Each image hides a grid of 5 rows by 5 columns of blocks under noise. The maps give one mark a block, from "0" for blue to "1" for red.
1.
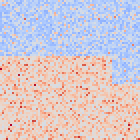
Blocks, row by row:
0 0 0 0 0
0 0 0 0 0
1 1 1 1 0
1 1 1 1 1
1 1 1 1 1
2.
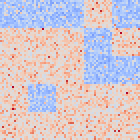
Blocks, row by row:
0 0 0 1 0
1 1 1 0 1
1 1 1 0 0
1 0 1 1 1
1 1 1 1 1
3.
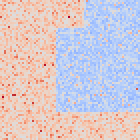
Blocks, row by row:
1 1 1 0 0
1 1 0 0 0
1 1 0 0 0
1 1 0 0 0
1 1 1 1 1
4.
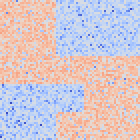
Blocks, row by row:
1 1 0 0 0
1 1 0 0 0
1 1 1 1 1
0 0 0 1 1
0 0 1 1 1
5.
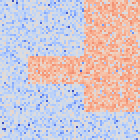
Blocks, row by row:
0 0 0 1 1
0 0 0 1 1
0 1 1 1 1
0 0 0 1 1
0 0 0 0 0
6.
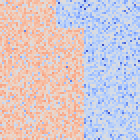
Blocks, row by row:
1 1 0 0 0
1 1 1 0 0
1 1 1 0 0
1 1 1 0 0
1 1 1 0 0
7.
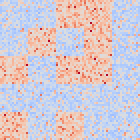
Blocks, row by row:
0 0 1 1 0
0 1 0 1 0
1 0 1 1 0
0 0 0 0 0
1 0 1 0 0
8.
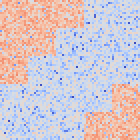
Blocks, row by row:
1 1 1 0 0
1 1 0 0 0
1 0 0 0 0
0 0 0 0 1
0 0 0 1 1
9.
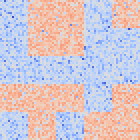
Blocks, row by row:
0 1 1 0 1
0 1 1 0 0
0 0 0 0 0
1 1 1 0 1
0 1 0 1 1
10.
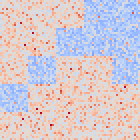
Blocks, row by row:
1 1 1 0 0
1 1 0 0 0
1 0 1 1 0
0 1 1 1 1
1 1 1 1 1
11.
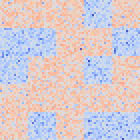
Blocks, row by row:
1 1 1 0 1
0 0 1 1 0
0 1 1 0 1
1 1 1 1 1
1 0 1 0 0
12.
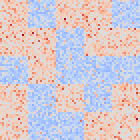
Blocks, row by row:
1 0 1 1 0
1 1 0 1 1
0 1 0 0 0
1 0 1 0 1
1 0 0 1 1
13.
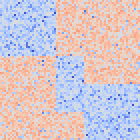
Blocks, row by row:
0 0 1 1 1
0 0 1 1 1
1 1 0 1 1
1 1 0 0 0
1 1 1 0 0
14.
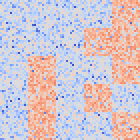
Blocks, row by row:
0 0 0 0 1
0 0 0 1 1
0 1 0 0 1
0 1 0 1 0
0 1 0 0 1
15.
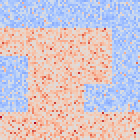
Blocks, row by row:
0 0 0 0 0
1 1 1 1 0
0 1 1 1 0
0 1 1 0 0
1 1 1 1 1
